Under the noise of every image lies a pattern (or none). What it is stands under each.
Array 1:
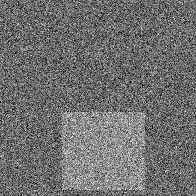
one block
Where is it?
bottom middle
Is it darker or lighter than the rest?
lighter
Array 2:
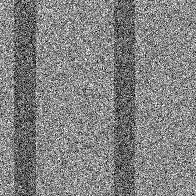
bands of columns
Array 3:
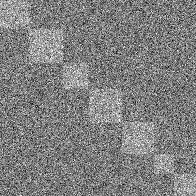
blocks along the diagonal
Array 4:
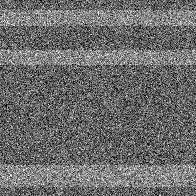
bands of rows
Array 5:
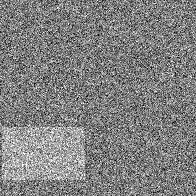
one block
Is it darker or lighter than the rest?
lighter
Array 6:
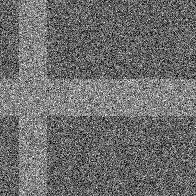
bands of rows crossing bands of columns
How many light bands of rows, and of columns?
1 and 1
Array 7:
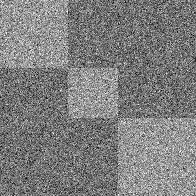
blocks along the diagonal
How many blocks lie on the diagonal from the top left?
3
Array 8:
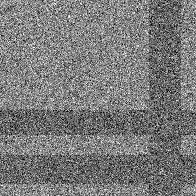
bands of rows crossing bands of columns
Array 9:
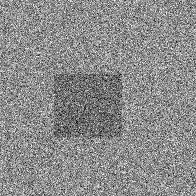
one block
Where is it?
centre
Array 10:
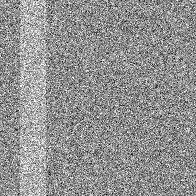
one band of columns
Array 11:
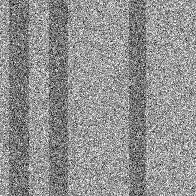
bands of columns
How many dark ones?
3
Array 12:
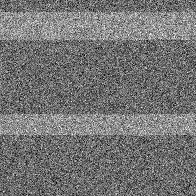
bands of rows
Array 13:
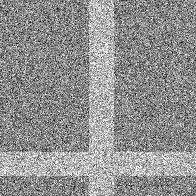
bands of rows crossing bands of columns
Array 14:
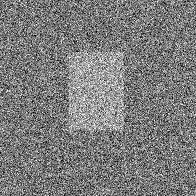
one block
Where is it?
centre
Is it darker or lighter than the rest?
lighter
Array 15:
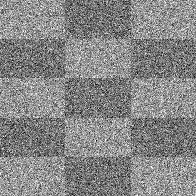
a checkerboard
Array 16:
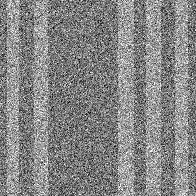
bands of columns
